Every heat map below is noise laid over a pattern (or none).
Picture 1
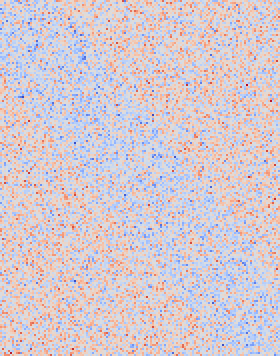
a diagonal band
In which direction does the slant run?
top left to bottom right
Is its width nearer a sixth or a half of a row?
a half
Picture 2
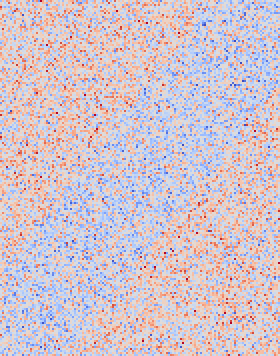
a diagonal band
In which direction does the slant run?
bottom left to top right
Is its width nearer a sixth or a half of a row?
a half
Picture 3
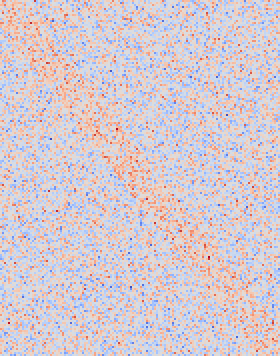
a diagonal band
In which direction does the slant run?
top left to bottom right
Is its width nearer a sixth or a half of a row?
a sixth
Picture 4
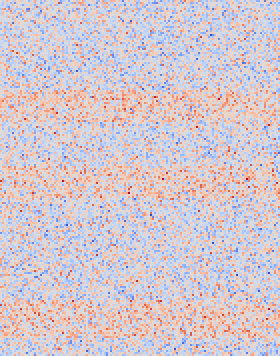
bands of rows
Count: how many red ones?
3
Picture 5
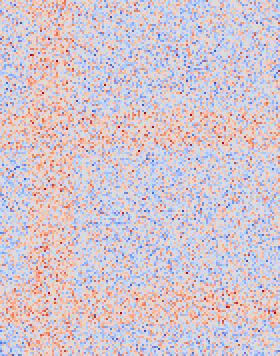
bands of rows crossing bands of columns
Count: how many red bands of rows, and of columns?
2 and 1
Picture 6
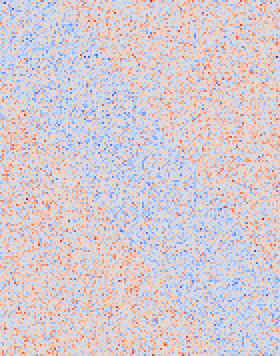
a diagonal band
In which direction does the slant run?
top left to bottom right
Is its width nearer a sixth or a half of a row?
a half
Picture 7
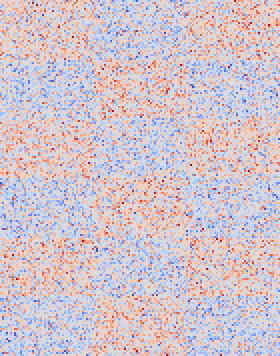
a checkerboard
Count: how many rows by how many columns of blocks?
6 by 3
